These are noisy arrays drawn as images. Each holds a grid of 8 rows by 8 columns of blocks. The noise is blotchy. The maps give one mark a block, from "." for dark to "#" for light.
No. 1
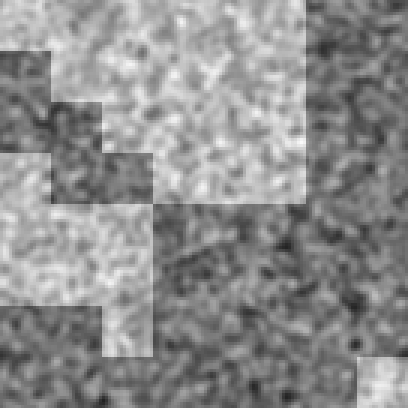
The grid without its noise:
# # # # # # . .
. # # # # # . .
. . # # # # . .
# . . # # # . .
# # # . . . . .
# # # . . . . .
. . # . . . . .
. . . . . . . #
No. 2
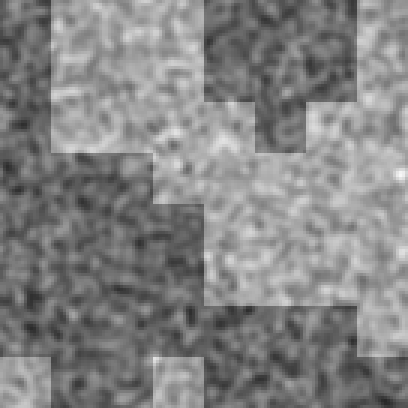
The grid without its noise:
. # # # . . . #
. # # # . . . #
. # # # # . # #
. . . # # # # #
. . . . # # # #
. . . . # # # #
. . . . . . . #
# . . # . . . .
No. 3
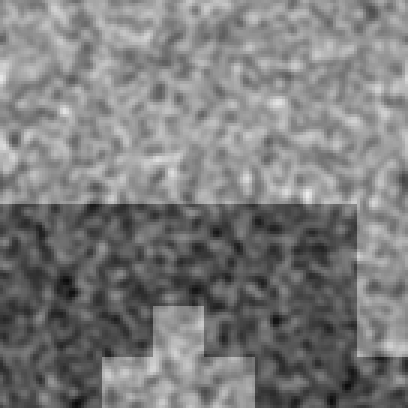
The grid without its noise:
# # # # # # # #
# # # # # # # #
# # # # # # # #
# # # # # # # #
. . . . . . . #
. . . . . . . #
. . . # . . . #
. . # # # . . .
